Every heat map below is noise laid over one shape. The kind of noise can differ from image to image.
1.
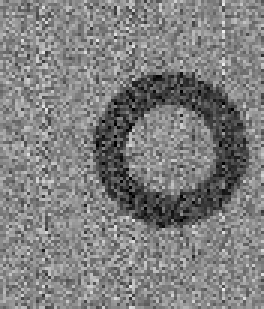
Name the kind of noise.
columns of uneven size
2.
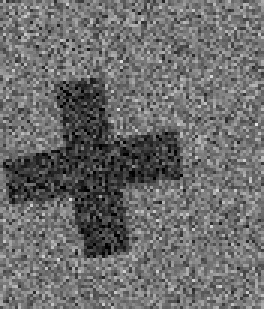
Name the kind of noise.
independent entries
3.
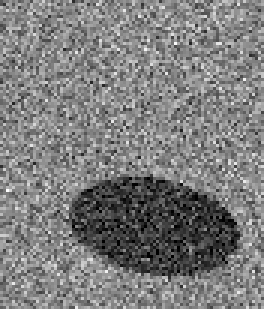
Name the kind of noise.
independent entries
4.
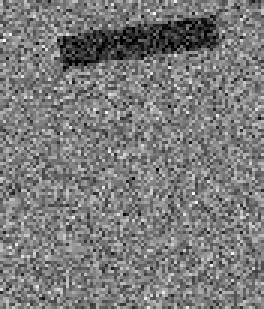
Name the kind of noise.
independent entries
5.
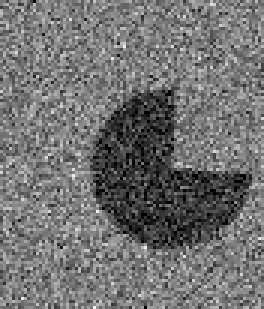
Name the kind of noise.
independent entries
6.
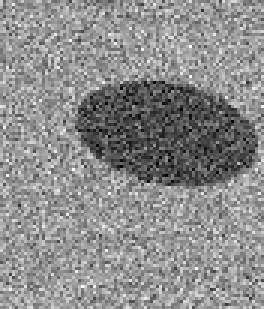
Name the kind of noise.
independent entries
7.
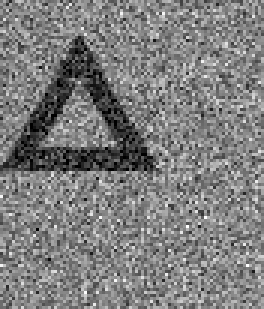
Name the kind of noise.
independent entries
